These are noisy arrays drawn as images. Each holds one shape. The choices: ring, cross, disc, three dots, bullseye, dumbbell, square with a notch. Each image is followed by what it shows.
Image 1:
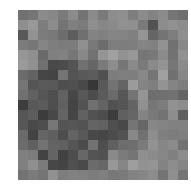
dark disc
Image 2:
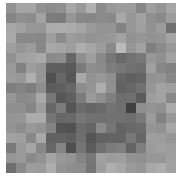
dark square with a notch
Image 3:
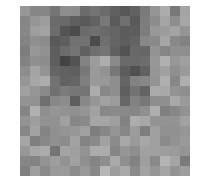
dark square with a notch
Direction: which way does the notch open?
down
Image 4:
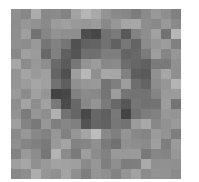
dark ring
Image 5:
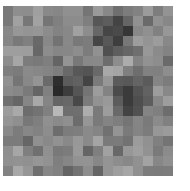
dark three dots
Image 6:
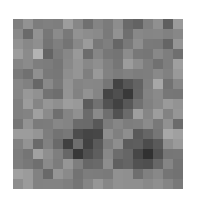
dark three dots
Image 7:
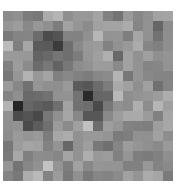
dark three dots
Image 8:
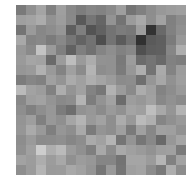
dark dumbbell
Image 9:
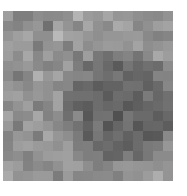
dark disc
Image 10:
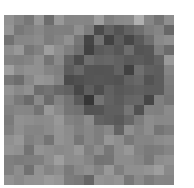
dark disc
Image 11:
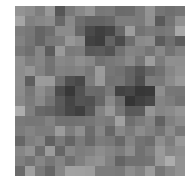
dark three dots
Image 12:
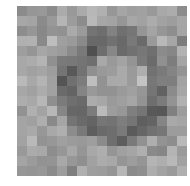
dark ring
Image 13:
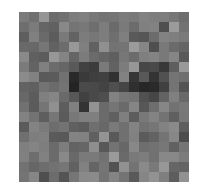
dark dumbbell
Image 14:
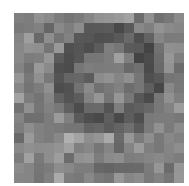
dark ring
